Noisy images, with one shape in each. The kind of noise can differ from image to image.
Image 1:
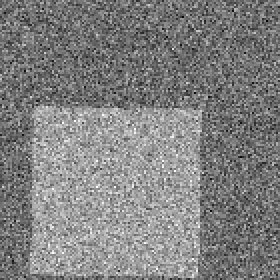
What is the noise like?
independent entries
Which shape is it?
square
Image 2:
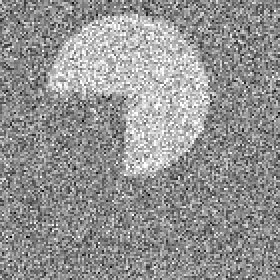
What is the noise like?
independent entries
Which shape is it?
disc with a wedge cut out
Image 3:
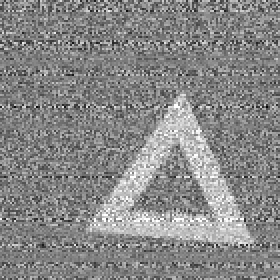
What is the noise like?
rows of uneven size
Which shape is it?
triangle frame
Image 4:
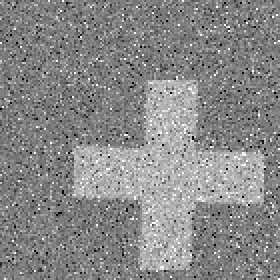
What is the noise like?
heavy tails
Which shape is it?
cross
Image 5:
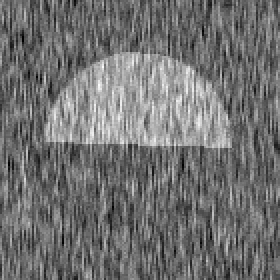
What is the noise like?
streaked along the columns
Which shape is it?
half disc
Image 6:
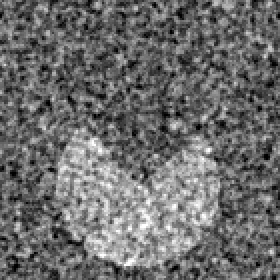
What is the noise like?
blotchy
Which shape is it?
disc with a wedge cut out
